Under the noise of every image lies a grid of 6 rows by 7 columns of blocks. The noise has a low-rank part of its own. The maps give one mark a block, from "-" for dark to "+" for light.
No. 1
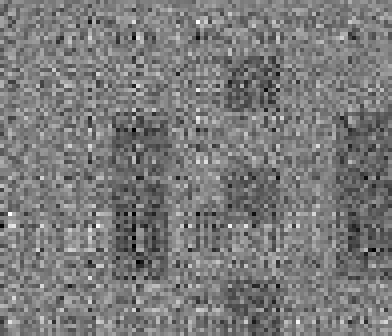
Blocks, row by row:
+ + + + + + +
+ + + + - + +
+ + - + + + -
+ + - + - + -
+ + - + + + -
+ + + + - + +
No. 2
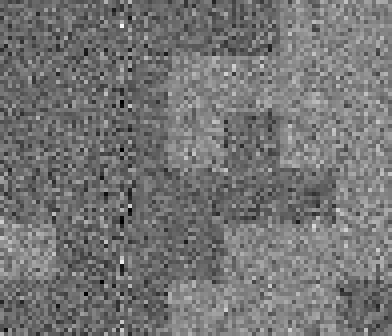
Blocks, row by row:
- - - - - + +
- - - + + + +
- - - + - + +
- - - - - - +
+ - - - + + +
- - - + + + -
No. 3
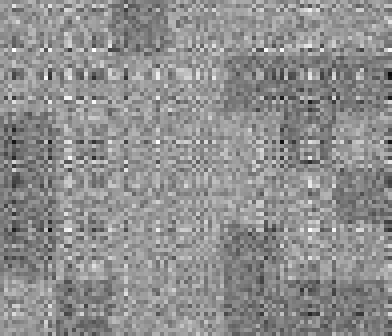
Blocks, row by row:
+ + - + + + +
+ + + + - - -
- + + + + - +
- + + + + + -
- + + + - + +
+ - + + - - -
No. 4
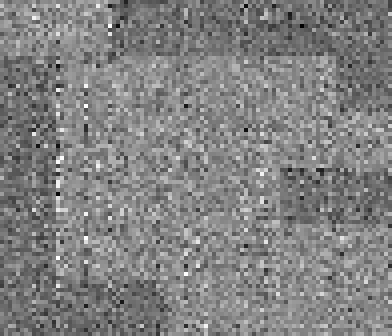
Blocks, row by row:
+ + - - - - -
- + + + + + -
- + + + + + +
- + + + + - -
- + + + + + +
- - - + + + +
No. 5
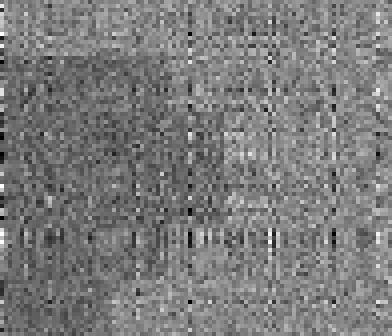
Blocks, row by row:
+ + + + + + +
- - - + + + +
- - - - + + +
- - - - + + +
- - - + + + +
- - + + + + +
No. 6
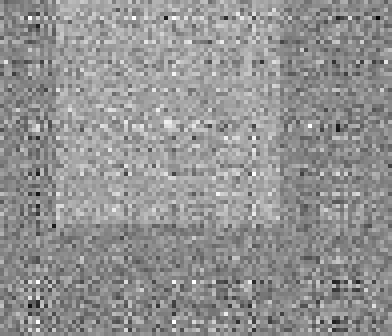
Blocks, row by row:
- + + + + - -
- + + + + - -
- + + + + - -
- + + + + - -
- - - - - - -
- - - - - - -
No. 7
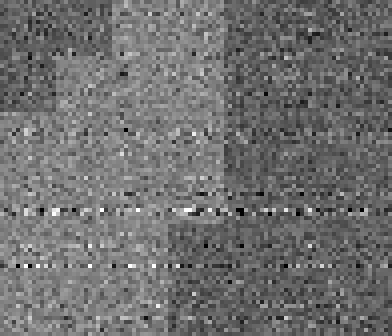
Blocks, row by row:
- - + + - - -
- + + + - - -
+ + + + - - -
+ + + + - - -
+ + + - - - -
+ + + - - - -
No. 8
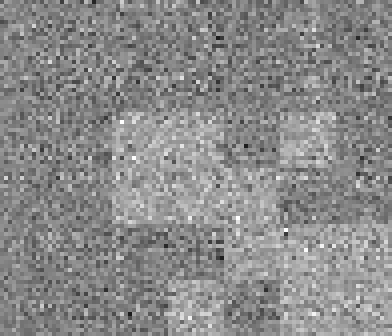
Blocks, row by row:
- - - - - - -
- - - - - - -
- - + + - + -
- - + + + - -
- - - - + + +
- - - + - + +
